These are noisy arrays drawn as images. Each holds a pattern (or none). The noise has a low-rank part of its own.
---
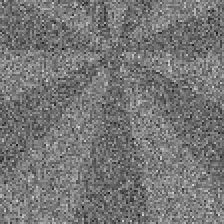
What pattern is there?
spokes from one point
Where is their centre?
top middle
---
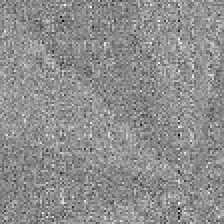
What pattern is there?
spokes from one point
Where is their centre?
bottom right
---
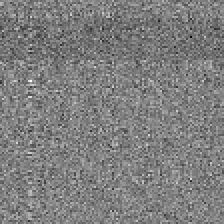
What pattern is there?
one horizontal stripe
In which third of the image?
top
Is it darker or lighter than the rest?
darker
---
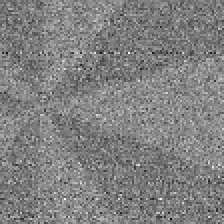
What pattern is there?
spokes from one point
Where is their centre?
middle left
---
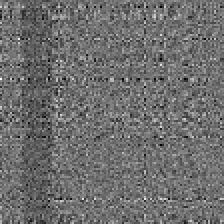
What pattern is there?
one vertical stripe
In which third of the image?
left
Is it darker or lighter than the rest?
darker
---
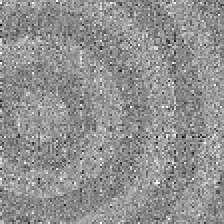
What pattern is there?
rings round one point
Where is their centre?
middle left
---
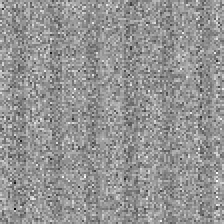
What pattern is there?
vertical stripes
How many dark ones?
6
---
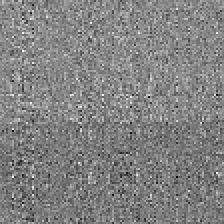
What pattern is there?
a sharp edge
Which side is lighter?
top
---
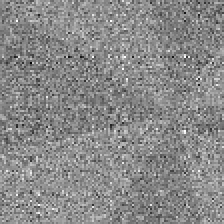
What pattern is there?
spokes from one point
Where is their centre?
middle right
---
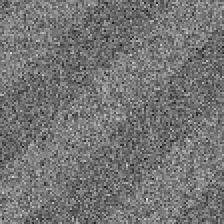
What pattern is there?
diagonal stripes
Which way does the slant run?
bottom left to top right
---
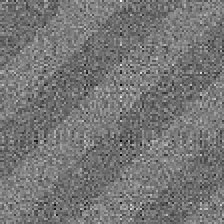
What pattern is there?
diagonal stripes
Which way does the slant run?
bottom left to top right
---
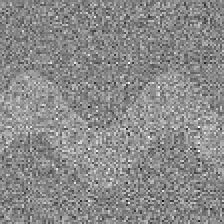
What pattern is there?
a wavy band
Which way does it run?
left to right
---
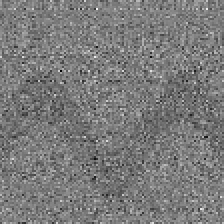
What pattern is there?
a wavy band
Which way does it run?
left to right
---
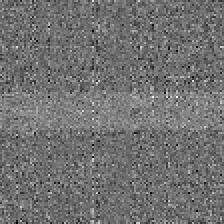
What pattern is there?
one horizontal stripe
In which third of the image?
middle
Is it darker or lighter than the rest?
lighter
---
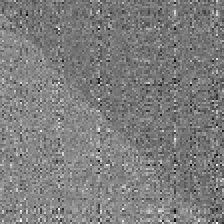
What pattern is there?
a sharp edge
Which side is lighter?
bottom left
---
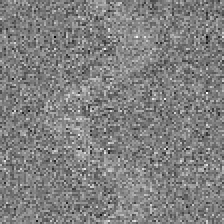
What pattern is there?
a wavy band
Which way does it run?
top to bottom
